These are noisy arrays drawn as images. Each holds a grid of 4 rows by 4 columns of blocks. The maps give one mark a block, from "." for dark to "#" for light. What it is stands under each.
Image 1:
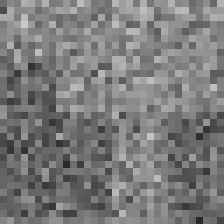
####
.###
..#.
..#.
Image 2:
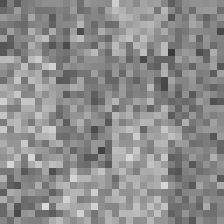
..#.
#...
#.#.
.##.
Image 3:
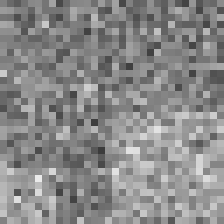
....
....
..##
#.##
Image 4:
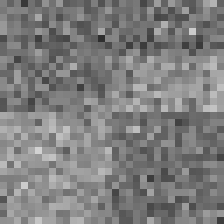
....
..##
##..
##..
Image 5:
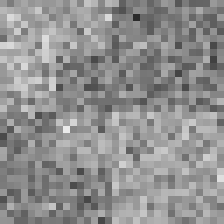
##..
#...
.###
..##
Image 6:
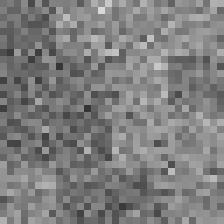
.###
..#.
..##
#..#
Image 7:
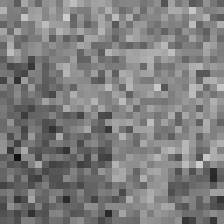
####
.###
..##
..#.
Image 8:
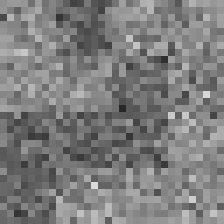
#.##
##.#
...#
.###
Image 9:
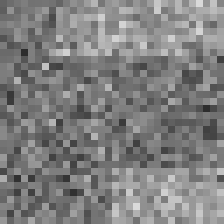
.###
....
....
..##
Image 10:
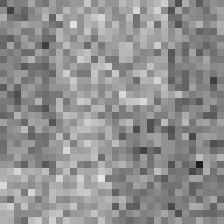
.##.
.##.
.#..
##..
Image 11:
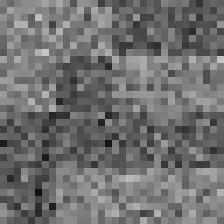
##..
#.##
....
.###
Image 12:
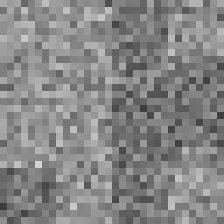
##.#
##..
##..
.#.#
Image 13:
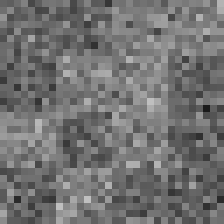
..##
.##.
#.#.
.#..
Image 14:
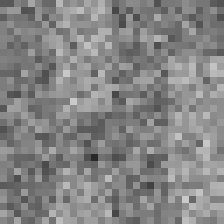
.#..
.#.#
...#
.#.#
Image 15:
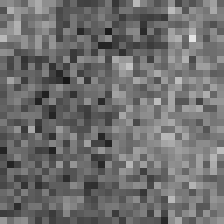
#..#
..##
..##
...#
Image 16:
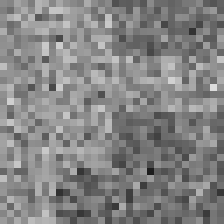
##..
####
##..
#...
